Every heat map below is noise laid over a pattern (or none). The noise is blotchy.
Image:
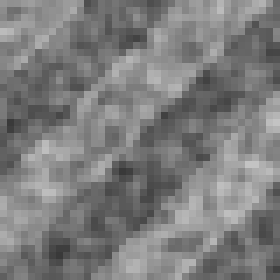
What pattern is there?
diagonal stripes
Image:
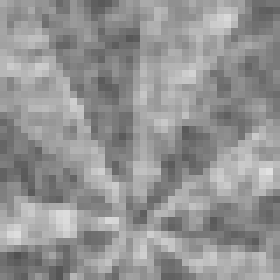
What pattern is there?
spokes from one point
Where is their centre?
bottom middle
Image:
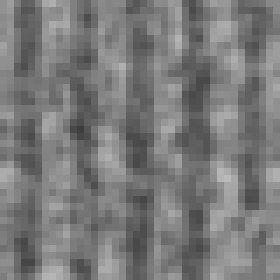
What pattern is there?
vertical stripes
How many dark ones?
5
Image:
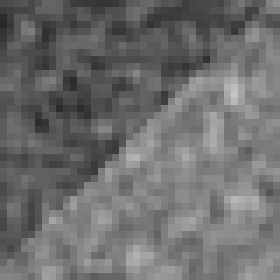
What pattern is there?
a sharp edge
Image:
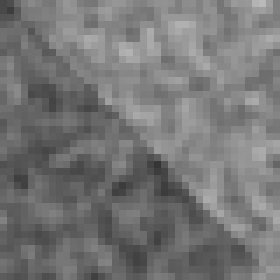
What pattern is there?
a sharp edge
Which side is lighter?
top right
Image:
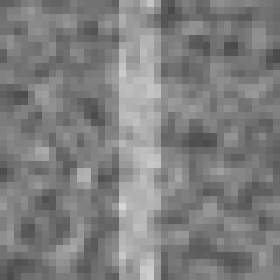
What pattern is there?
one vertical stripe
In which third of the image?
middle
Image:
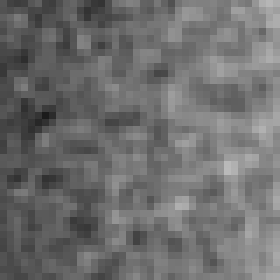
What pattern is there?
a smooth slope
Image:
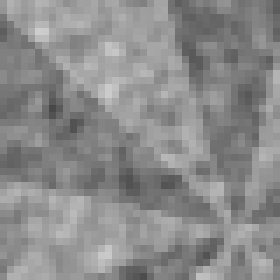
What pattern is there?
spokes from one point
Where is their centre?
bottom right
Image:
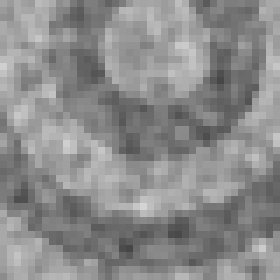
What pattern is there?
rings round one point
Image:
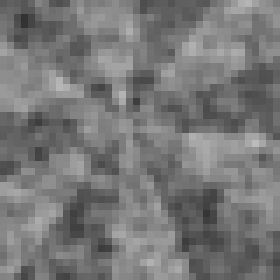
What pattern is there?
spokes from one point
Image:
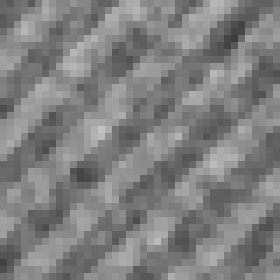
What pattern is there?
diagonal stripes
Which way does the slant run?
bottom left to top right
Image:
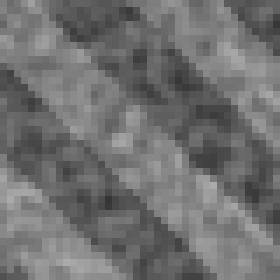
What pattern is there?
diagonal stripes
